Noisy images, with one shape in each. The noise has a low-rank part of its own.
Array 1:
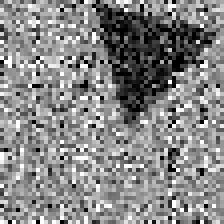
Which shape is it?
triangle
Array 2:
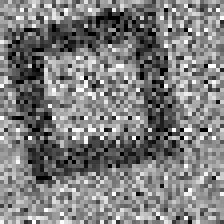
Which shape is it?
square frame
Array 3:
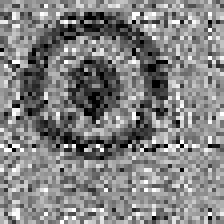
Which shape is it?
bullseye
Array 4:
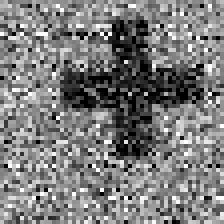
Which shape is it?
cross
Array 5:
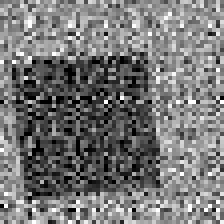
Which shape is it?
square
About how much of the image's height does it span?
two thirds
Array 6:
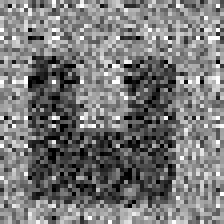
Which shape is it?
square with a notch
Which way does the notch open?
up
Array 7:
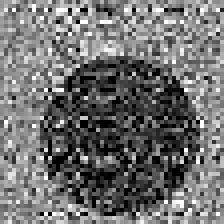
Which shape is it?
disc
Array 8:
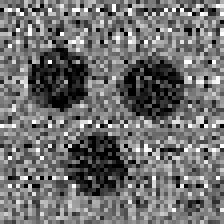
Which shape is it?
three dots
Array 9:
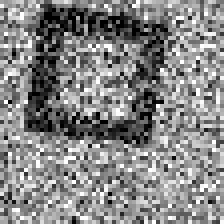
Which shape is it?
square frame
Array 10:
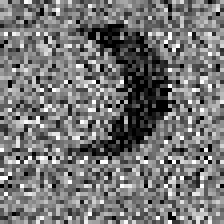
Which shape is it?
crescent
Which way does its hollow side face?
left
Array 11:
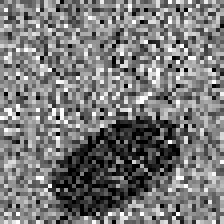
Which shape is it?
ellipse
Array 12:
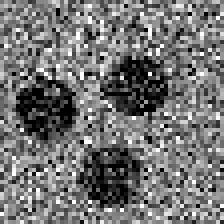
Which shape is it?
three dots
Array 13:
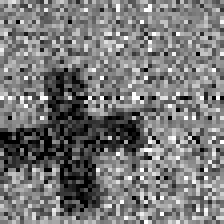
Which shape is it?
cross
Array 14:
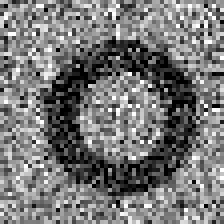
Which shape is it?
ring
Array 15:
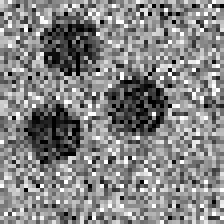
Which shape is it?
three dots
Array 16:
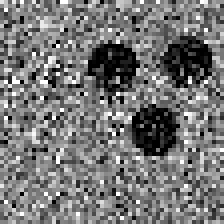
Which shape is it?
three dots
